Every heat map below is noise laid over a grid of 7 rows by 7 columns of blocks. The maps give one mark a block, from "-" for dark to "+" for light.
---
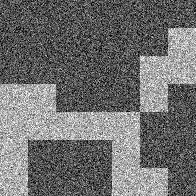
- - - - - - -
- - - - - - +
- - - - - + +
+ + - - - + -
+ + + + + - -
+ - - - + - -
+ - - - + + -
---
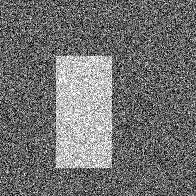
- - - - - - -
- - - - - - -
- - + + - - -
- - + + - - -
- - + + - - -
- - + + - - -
- - - - - - -
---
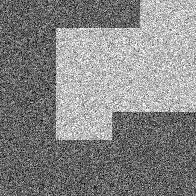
- - - - - + +
- - + + + + +
- - + + + + +
- - + + + + +
- - + + - - -
- - - - - - -
- - - - - - -
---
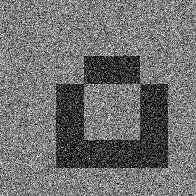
+ + + + + + +
+ + + + + + +
+ + + - - + +
+ + - + + - +
+ + - + + - +
+ + - - - - +
+ + + + + + +
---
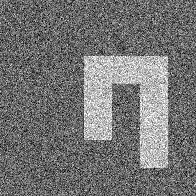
- - - - - - -
- - - - - - -
- - - + + + -
- - - + - + -
- - - + - + -
- - - - - + -
- - - - - - -
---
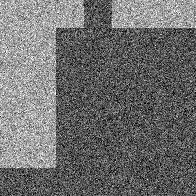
+ + + - + + +
+ + - - - - -
+ + - - - - -
+ + - - - - -
+ + - - - - -
+ + - - - - -
- - - - - - -
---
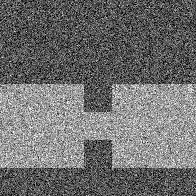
- - - - - - -
- - - - - - -
- - - - - - -
+ + + - + + +
+ + + + + + +
+ + + - + + +
- - - - - - -
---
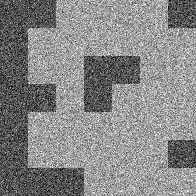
- - + + + + -
- + + + + + +
- + + - - + +
- - + - + + +
- + + + + + +
- + + + + + -
- - - + + + +
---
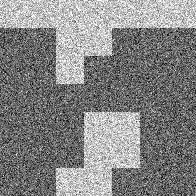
+ + + + + + +
- - + + - - -
- - + - - - -
- - - - - - -
- - - + + - -
- - - + + - -
- - + + - - -
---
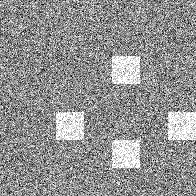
- - - - - - -
- - - - - - -
- - - - + - -
- - - - - - -
- - + - - - +
- - - - + - -
- - - - - - -
